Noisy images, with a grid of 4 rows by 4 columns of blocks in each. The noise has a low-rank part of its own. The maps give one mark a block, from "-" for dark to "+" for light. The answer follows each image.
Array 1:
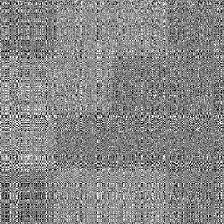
- + + -
+ + - -
+ - - -
- + + -
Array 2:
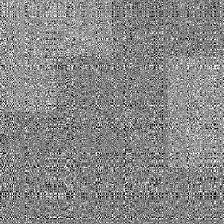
+ + - -
+ - - +
- - - +
- - - -
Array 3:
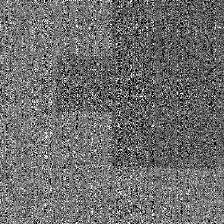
+ + - -
+ - - -
+ + - -
+ + + +
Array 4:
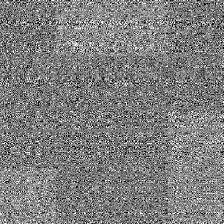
- + + -
- - - -
- - - +
+ - - +
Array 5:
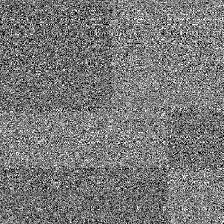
- - + +
- - + +
+ + + -
- - - +
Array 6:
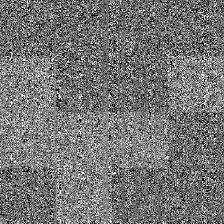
- - - -
+ - - +
+ + + -
- + - -
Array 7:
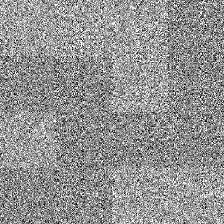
+ + + -
- - + -
+ - - -
- - + +
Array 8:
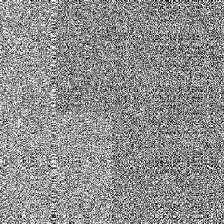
+ - - -
+ - - -
+ + - -
+ + - -
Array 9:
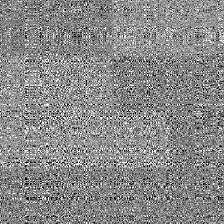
- - + +
+ + - -
+ + + -
- - - -
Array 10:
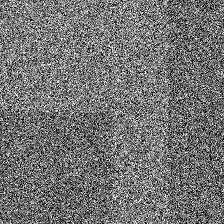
+ + + -
+ + + -
- - + -
- - + -
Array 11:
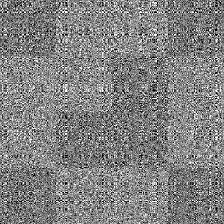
- + + -
+ + - +
+ - - +
- + + -
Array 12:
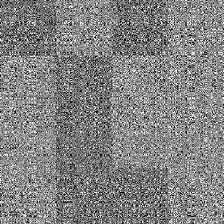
- + - +
+ - + +
+ - + +
+ - - +
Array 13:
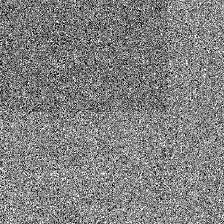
- - - +
- - - +
+ + + +
+ + + +
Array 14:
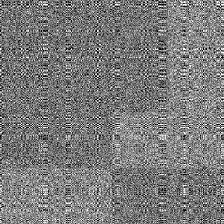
- - - +
- - - +
- - + +
+ + - -
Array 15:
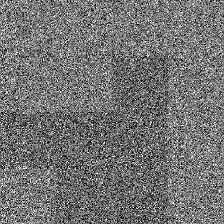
+ + + +
+ + - +
- - - +
+ - - +
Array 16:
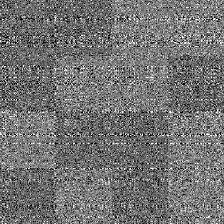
- - + +
- + + -
+ - - +
- + - +
